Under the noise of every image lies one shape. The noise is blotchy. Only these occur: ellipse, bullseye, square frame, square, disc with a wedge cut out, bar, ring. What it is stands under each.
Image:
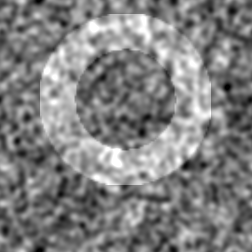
ring
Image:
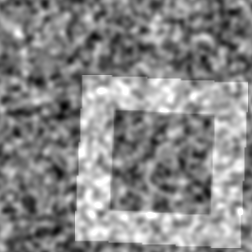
square frame
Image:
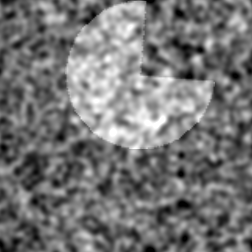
disc with a wedge cut out
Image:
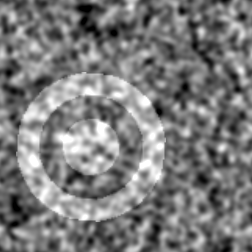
bullseye
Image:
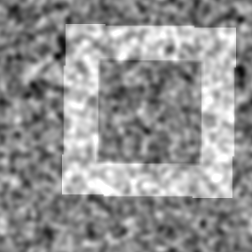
square frame
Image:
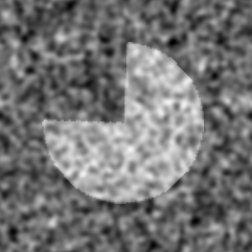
disc with a wedge cut out
